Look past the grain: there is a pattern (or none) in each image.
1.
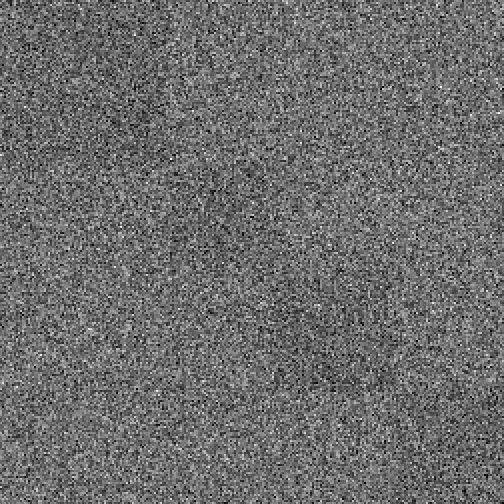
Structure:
blocks along the diagonal
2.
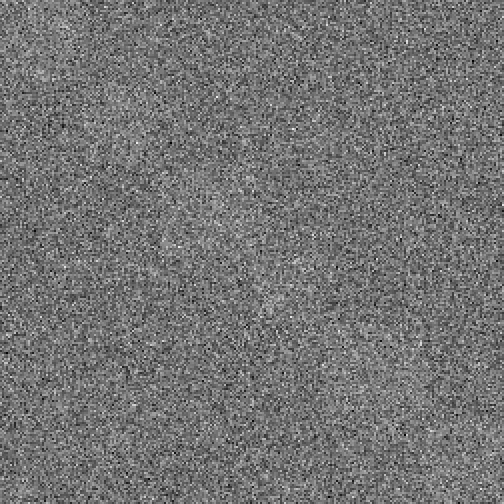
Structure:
blocks along the diagonal
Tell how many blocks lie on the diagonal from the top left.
6
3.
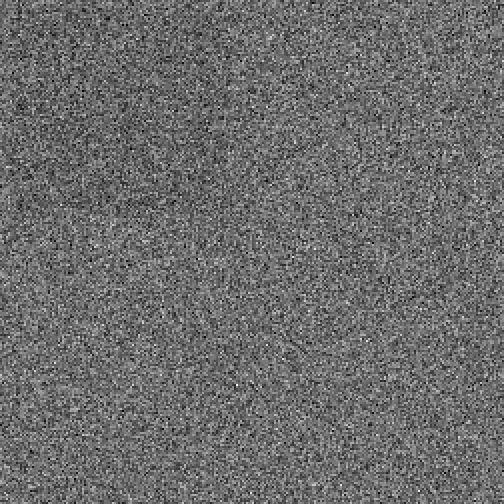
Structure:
one block
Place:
top left
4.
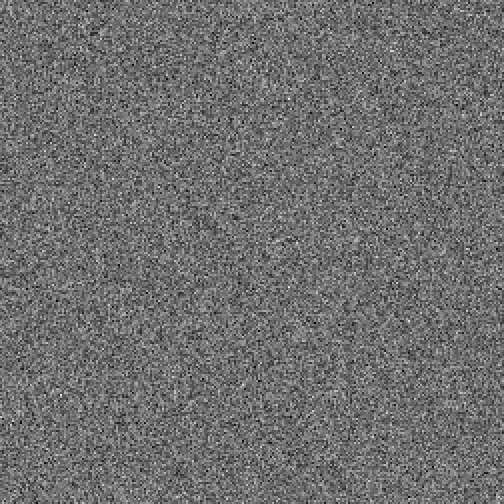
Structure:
only noise
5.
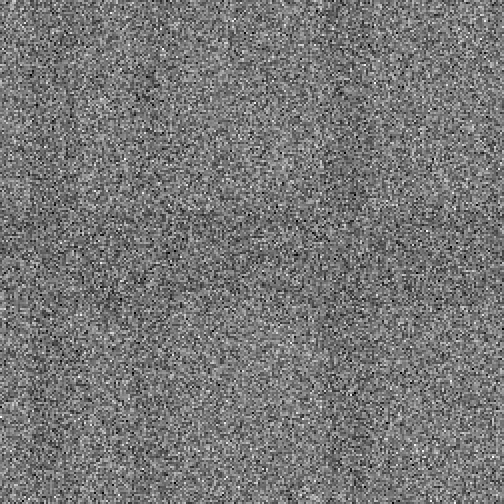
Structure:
bands of rows crossing bands of columns
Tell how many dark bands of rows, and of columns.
1 and 3
